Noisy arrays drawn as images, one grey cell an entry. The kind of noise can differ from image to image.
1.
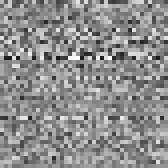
rows of uneven size
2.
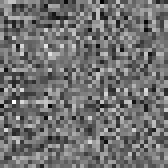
low rank plus noise
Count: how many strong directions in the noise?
three or four
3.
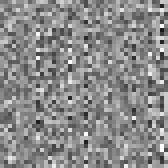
columns of uneven size
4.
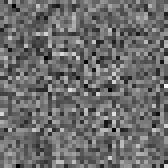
low rank plus noise
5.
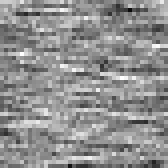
streaked along the rows
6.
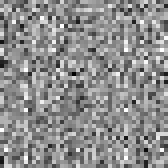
low rank plus noise
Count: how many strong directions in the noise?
five to eight
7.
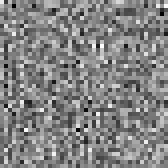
low rank plus noise
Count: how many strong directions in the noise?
three or four
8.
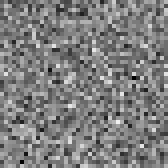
independent entries
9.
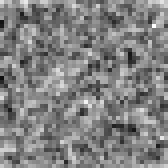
blotchy
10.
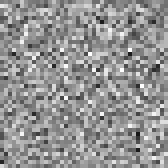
low rank plus noise
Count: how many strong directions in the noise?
five to eight
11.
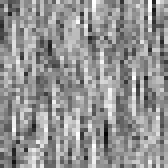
streaked along the columns
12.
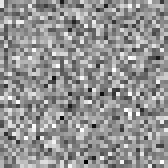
independent entries
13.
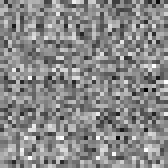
low rank plus noise
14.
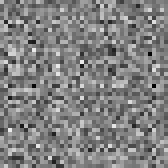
low rank plus noise
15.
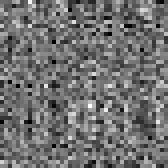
low rank plus noise
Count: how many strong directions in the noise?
one
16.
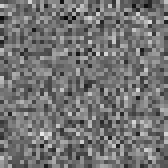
low rank plus noise
